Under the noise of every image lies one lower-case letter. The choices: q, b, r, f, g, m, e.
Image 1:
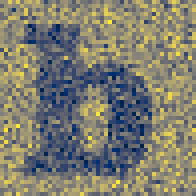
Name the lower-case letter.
b
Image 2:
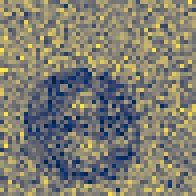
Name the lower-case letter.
e
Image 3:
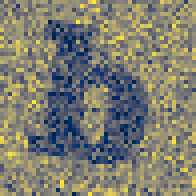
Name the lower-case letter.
b
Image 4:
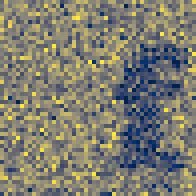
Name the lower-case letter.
f
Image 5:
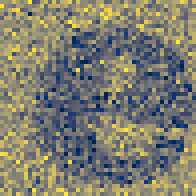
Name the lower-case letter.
e
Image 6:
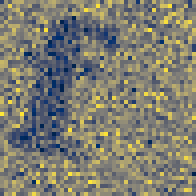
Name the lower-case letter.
f
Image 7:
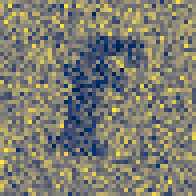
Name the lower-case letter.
f
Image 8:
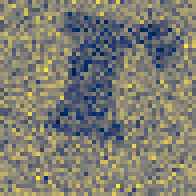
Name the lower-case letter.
r
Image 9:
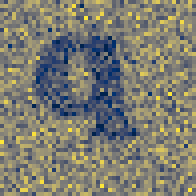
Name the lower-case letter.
q
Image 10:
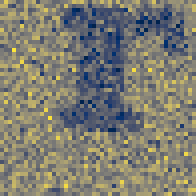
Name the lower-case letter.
r
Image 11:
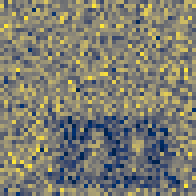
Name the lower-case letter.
m
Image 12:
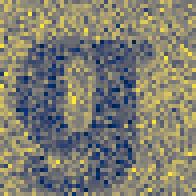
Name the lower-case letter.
g
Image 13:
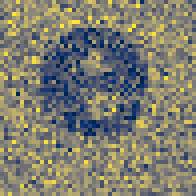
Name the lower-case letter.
e
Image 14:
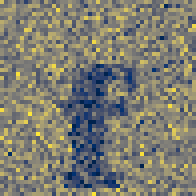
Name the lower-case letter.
f
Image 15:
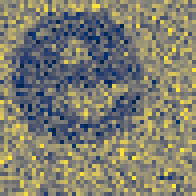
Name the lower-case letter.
e
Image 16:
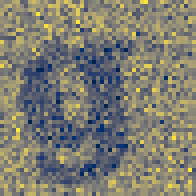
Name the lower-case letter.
g
